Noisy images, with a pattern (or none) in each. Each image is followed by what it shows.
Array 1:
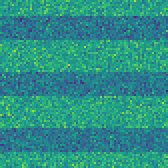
horizontal stripes
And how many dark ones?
3
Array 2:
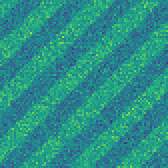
diagonal stripes
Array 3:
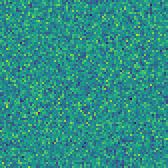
only noise
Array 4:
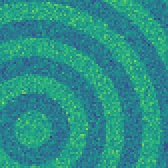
rings round one point
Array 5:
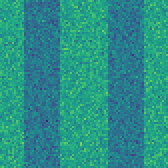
vertical stripes
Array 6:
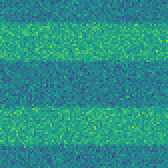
horizontal stripes
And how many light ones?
2
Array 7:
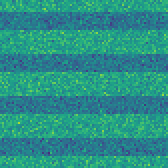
horizontal stripes
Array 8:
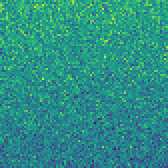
a smooth slope
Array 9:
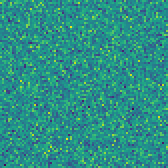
only noise
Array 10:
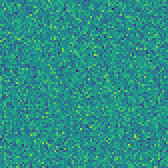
only noise
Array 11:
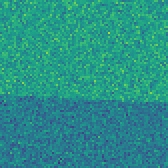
a sharp edge
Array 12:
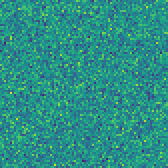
only noise
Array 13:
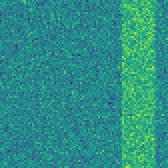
one vertical stripe
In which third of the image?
right
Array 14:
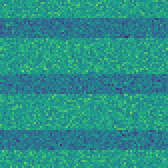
horizontal stripes
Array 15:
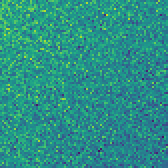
a smooth slope
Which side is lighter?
top left
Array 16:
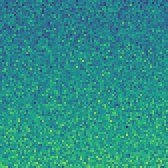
a smooth slope
